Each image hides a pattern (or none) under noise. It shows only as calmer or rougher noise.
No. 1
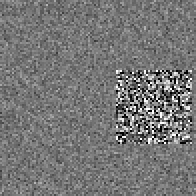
one block
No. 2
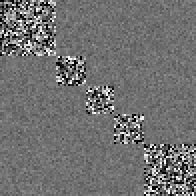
blocks along the diagonal
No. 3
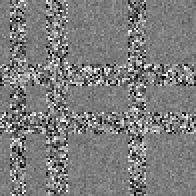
bands of rows crossing bands of columns
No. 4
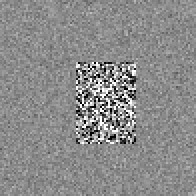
one block
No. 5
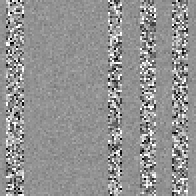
bands of columns
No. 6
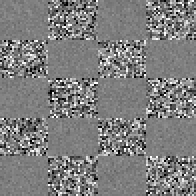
a checkerboard
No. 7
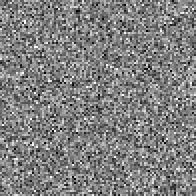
only noise
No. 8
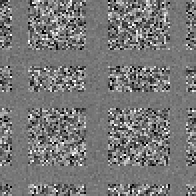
bands of rows crossing bands of columns
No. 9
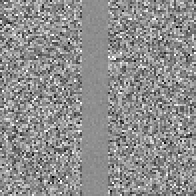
one band of columns
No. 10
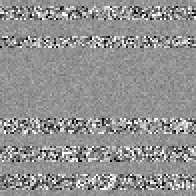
bands of rows
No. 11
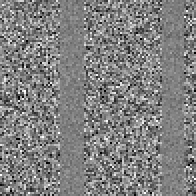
bands of columns
